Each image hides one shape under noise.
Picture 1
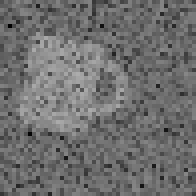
light cup
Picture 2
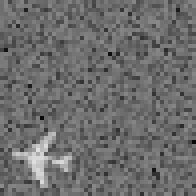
light airplane, bottom left
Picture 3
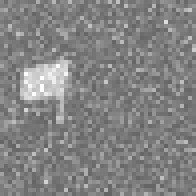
light flag, middle left
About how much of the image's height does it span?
a third
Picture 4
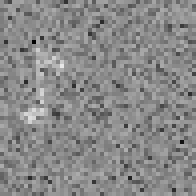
light musical note, middle left
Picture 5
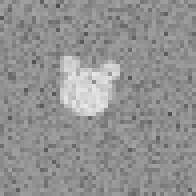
light bear's head, centre
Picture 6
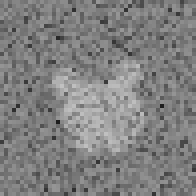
light bear's head
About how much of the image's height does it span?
half
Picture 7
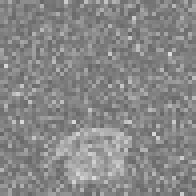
light telephone, bottom middle
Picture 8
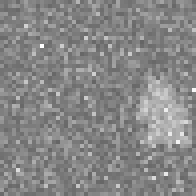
light chess knight, middle right
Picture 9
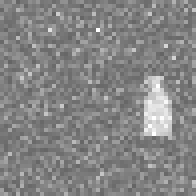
light bottle, middle right
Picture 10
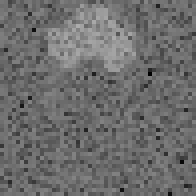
light car, top middle
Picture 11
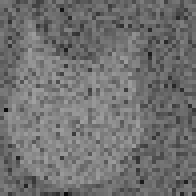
light cat's head
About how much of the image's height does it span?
nearly all
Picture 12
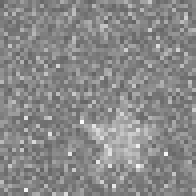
light star
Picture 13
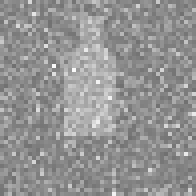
light bottle
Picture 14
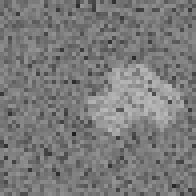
light car
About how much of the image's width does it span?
half
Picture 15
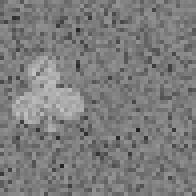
light club, middle left
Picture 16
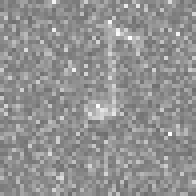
light musical note
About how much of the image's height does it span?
half
